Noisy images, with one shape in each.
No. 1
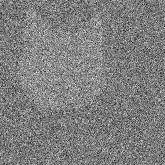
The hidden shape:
cat's head
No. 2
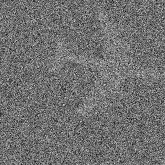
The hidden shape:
airplane
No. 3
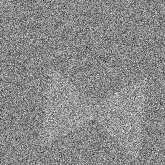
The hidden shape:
bow tie
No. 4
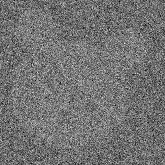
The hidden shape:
bear's head
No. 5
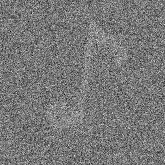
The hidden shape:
musical note
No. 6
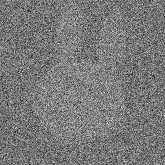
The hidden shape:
rabbit's head
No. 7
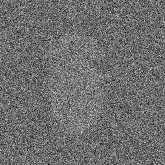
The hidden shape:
footprint
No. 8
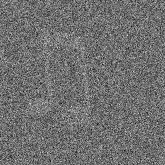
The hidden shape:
pair of musical notes
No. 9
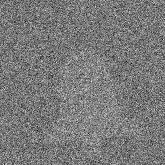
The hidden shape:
bell
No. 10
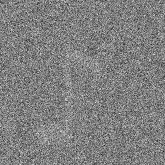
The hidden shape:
musical note
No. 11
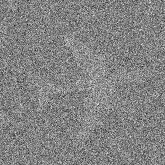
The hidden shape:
airplane
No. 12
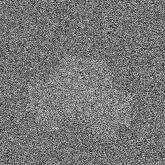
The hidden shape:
car
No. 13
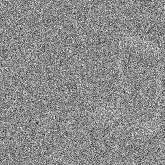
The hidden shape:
pair of musical notes
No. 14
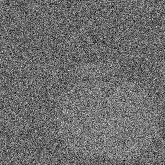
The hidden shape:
apple
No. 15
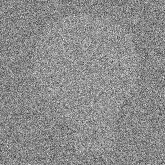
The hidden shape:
light bulb
